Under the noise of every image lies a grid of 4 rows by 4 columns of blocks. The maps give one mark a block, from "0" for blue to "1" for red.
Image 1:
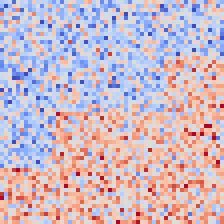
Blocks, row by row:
0000
0001
0111
1111
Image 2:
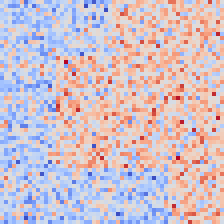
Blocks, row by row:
0011
0111
0111
0001
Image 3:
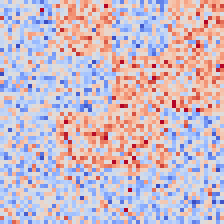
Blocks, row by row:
0101
0011
0110
0000
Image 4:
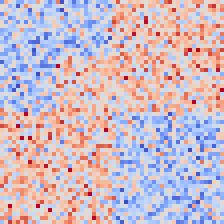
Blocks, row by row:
0011
0111
1100
1100
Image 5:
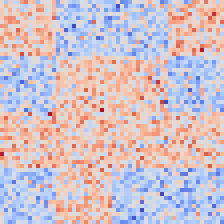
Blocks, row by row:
1001
0110
1111
0100
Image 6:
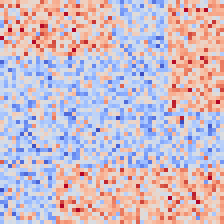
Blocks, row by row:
1101
0001
0000
0111
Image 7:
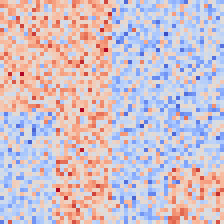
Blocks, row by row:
1100
1100
0100
0101
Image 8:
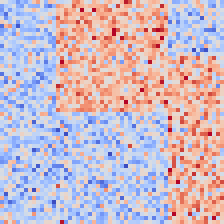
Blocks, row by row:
0110
0111
0001
0001
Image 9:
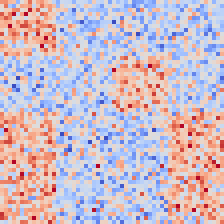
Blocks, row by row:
1000
0010
1001
1001
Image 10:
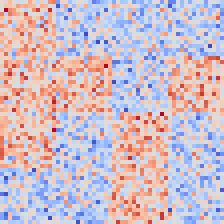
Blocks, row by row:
1000
1101
1010
0010
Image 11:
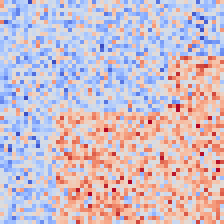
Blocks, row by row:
0000
0001
0111
0111
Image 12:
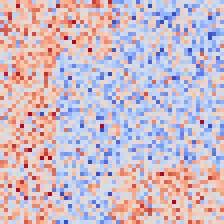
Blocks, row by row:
1100
1000
1000
1011
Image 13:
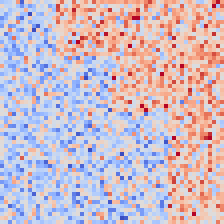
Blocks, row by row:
0111
0011
0001
0001
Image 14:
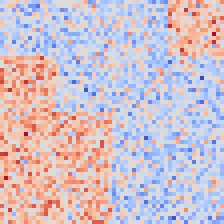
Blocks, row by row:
0001
1000
1100
1100
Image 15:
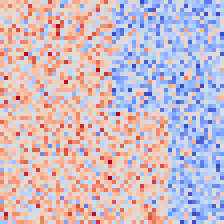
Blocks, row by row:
1100
1100
1110
1110
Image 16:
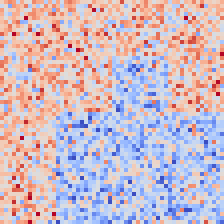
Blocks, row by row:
1111
1101
1000
1000
